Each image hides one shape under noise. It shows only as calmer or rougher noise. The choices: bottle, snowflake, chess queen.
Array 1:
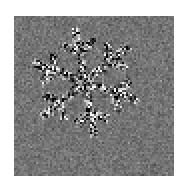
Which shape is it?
snowflake
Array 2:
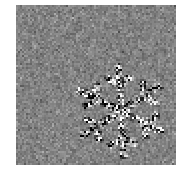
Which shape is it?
snowflake
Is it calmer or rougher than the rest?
rougher
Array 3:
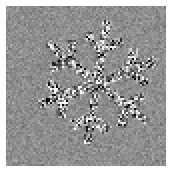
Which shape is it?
snowflake
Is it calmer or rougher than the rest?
rougher
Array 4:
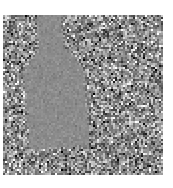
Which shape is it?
bottle
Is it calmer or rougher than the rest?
calmer
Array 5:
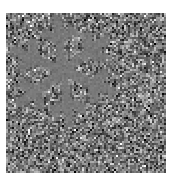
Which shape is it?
snowflake
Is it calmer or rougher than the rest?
calmer
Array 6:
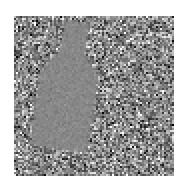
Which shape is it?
bottle
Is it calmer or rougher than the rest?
calmer
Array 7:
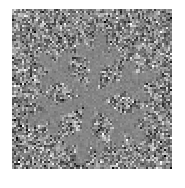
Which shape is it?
snowflake
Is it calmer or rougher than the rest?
calmer
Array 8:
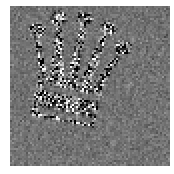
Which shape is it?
chess queen
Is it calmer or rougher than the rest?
rougher
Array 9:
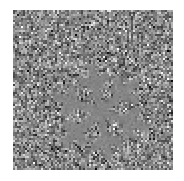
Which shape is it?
snowflake
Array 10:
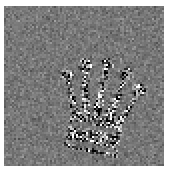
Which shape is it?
chess queen
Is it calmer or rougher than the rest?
rougher
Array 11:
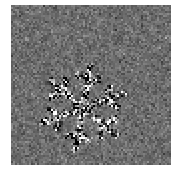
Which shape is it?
snowflake
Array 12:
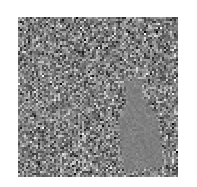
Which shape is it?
bottle
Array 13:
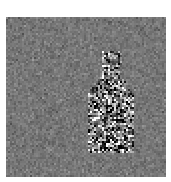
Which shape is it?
bottle
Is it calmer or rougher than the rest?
rougher
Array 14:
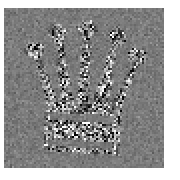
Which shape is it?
chess queen
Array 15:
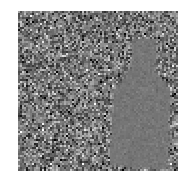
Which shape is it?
bottle
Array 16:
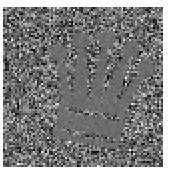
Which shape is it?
chess queen
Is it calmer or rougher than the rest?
calmer
